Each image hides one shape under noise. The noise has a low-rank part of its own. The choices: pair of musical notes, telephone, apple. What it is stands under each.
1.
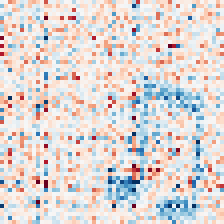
pair of musical notes
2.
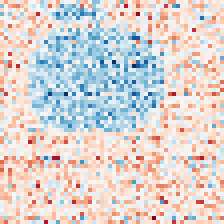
apple
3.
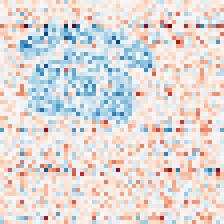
telephone
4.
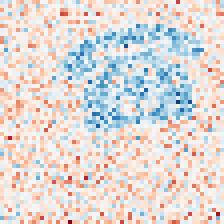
telephone
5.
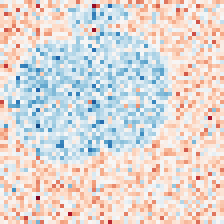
apple
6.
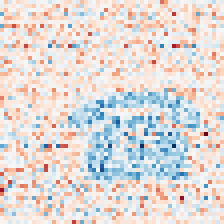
telephone
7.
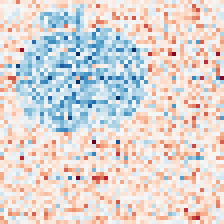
apple
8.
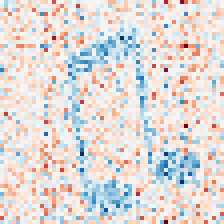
pair of musical notes
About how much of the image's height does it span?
nearly all
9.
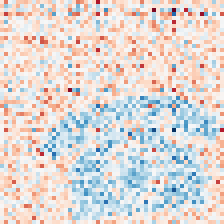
telephone
